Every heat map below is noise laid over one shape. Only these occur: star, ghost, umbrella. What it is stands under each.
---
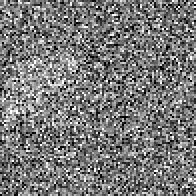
umbrella
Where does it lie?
middle left
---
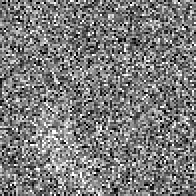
umbrella
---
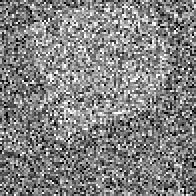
ghost
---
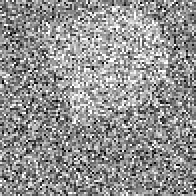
ghost
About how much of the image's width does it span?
two thirds
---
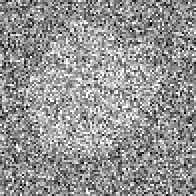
ghost
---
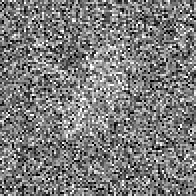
umbrella
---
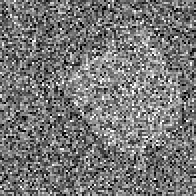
ghost
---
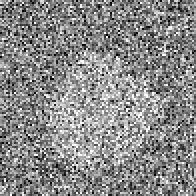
ghost
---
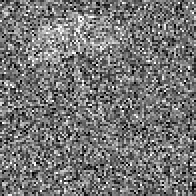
umbrella
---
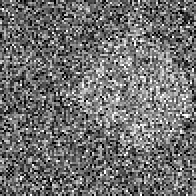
ghost
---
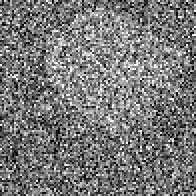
ghost
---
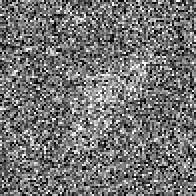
umbrella
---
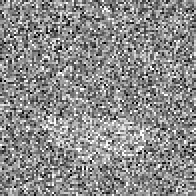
umbrella
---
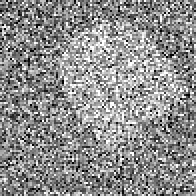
ghost
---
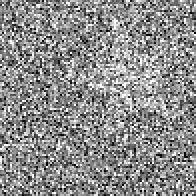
star
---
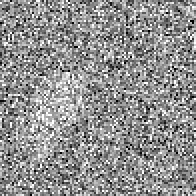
umbrella
